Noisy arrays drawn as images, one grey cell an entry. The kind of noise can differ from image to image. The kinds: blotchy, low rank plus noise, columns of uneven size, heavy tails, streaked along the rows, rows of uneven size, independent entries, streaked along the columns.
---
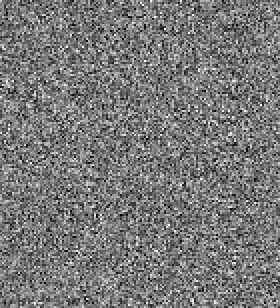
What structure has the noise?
low rank plus noise
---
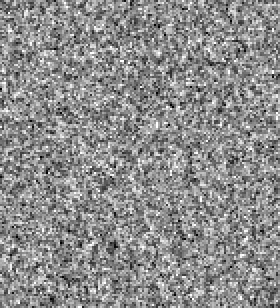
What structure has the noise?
blotchy
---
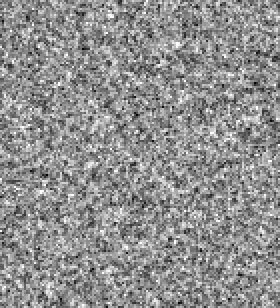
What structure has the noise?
blotchy
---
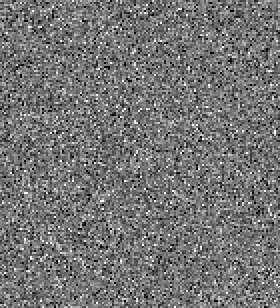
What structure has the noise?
heavy tails
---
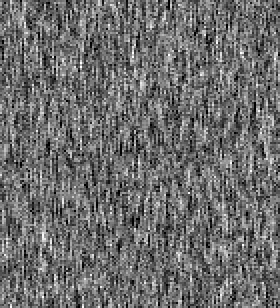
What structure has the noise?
streaked along the columns
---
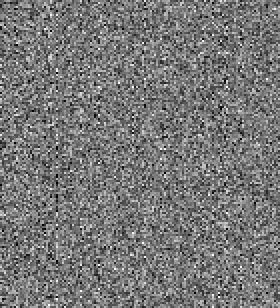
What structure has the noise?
columns of uneven size
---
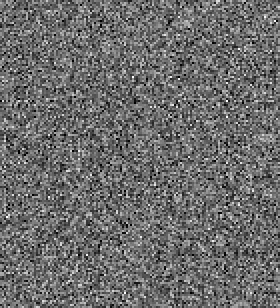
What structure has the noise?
low rank plus noise
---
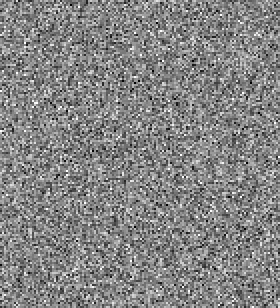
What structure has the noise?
independent entries
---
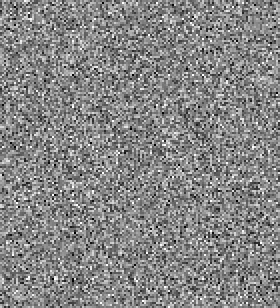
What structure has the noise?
low rank plus noise
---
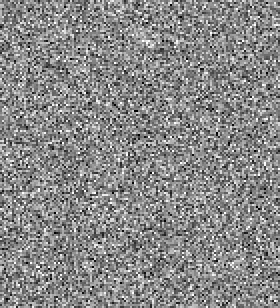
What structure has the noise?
independent entries
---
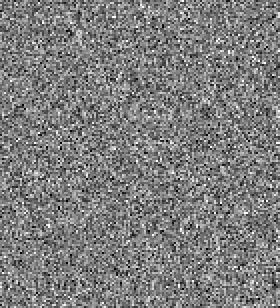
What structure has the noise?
low rank plus noise
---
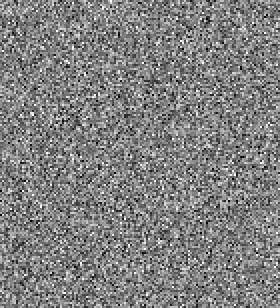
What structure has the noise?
independent entries
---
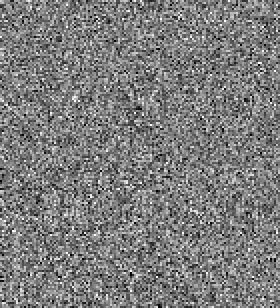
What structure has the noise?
low rank plus noise
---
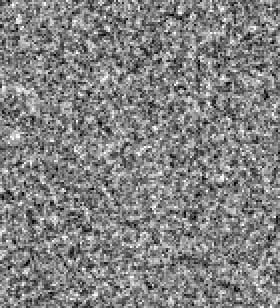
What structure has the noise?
blotchy
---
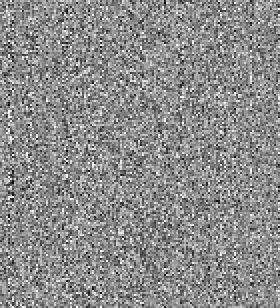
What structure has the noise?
columns of uneven size
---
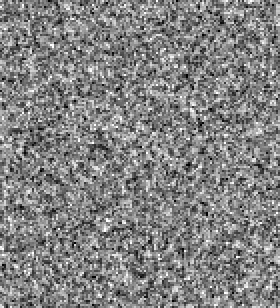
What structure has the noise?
blotchy
